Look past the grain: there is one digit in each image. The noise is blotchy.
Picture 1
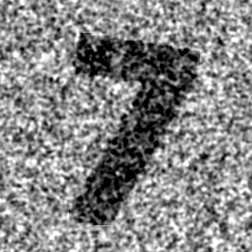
7
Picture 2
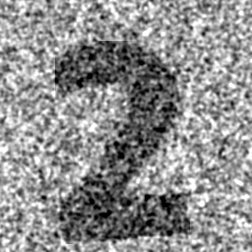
2
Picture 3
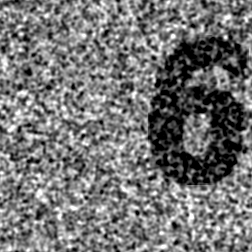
6
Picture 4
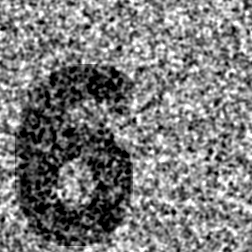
6
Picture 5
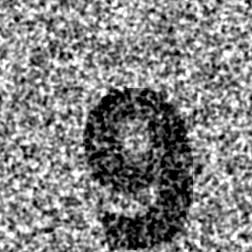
9
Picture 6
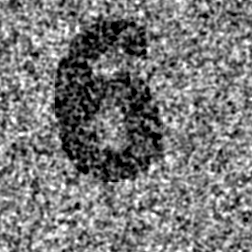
6
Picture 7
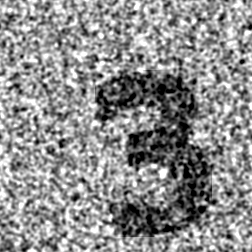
3
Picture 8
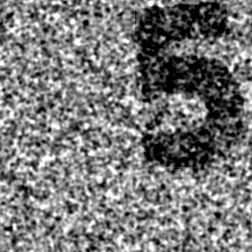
5
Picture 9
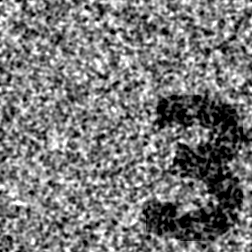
3
